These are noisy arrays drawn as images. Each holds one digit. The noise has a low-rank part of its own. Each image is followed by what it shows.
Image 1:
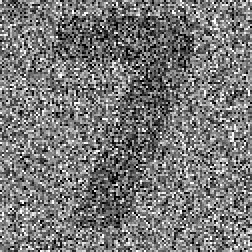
7
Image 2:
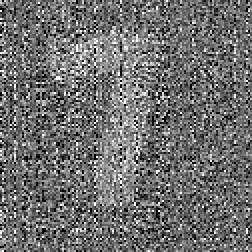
7
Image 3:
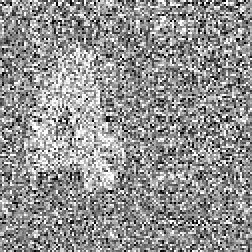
4
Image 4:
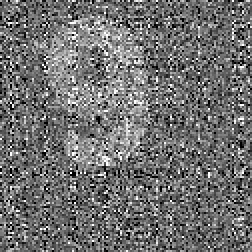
9
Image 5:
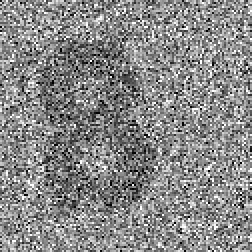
8
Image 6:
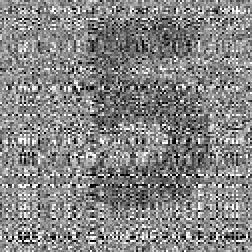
5
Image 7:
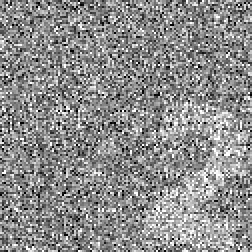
2
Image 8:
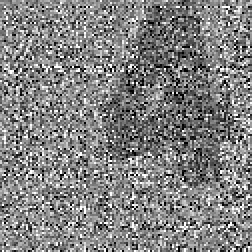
4
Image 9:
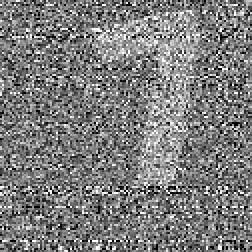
7
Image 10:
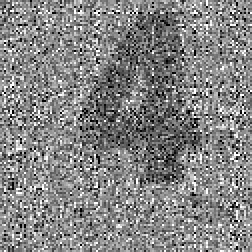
4
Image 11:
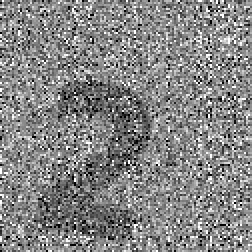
2
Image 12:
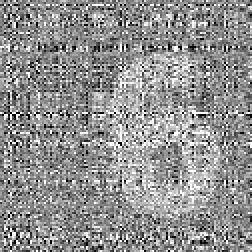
6
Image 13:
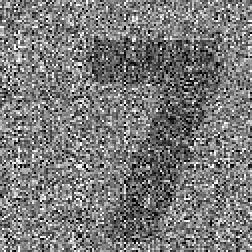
7
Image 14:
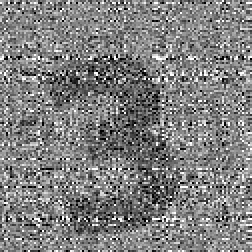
3
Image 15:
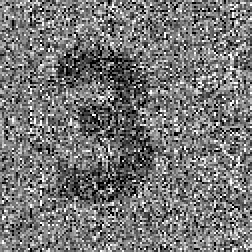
3
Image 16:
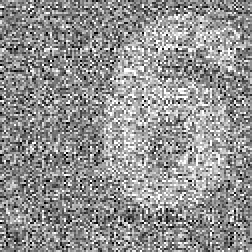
6
